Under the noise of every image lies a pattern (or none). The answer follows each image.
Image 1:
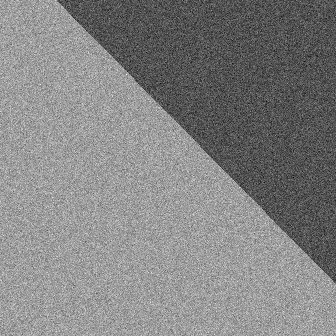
a sharp edge
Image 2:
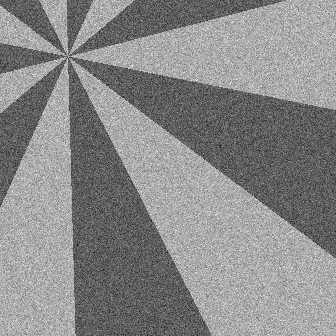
spokes from one point
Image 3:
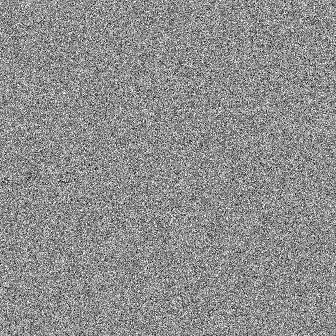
only noise
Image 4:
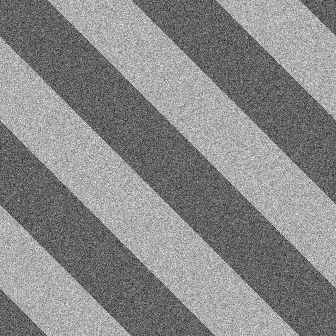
diagonal stripes
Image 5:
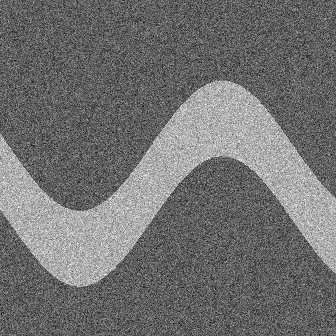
a wavy band
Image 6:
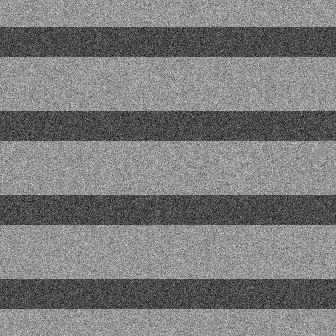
horizontal stripes
